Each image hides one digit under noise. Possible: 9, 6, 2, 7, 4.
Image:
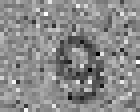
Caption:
dark 9
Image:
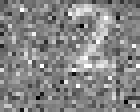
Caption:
light 2
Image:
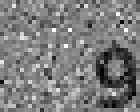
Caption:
dark 9
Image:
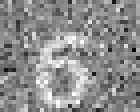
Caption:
light 6
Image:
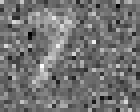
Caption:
light 7
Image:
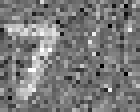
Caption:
light 7
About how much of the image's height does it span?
two thirds
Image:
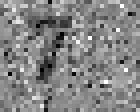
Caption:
dark 7
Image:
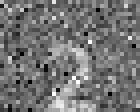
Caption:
light 2
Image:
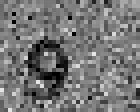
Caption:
dark 9
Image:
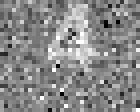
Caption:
light 4
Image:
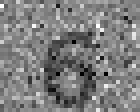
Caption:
dark 6
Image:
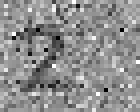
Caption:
dark 2
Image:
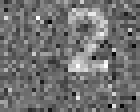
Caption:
light 2
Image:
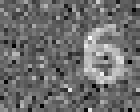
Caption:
light 6
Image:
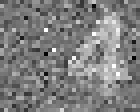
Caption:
light 4
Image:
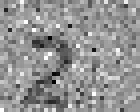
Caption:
dark 2
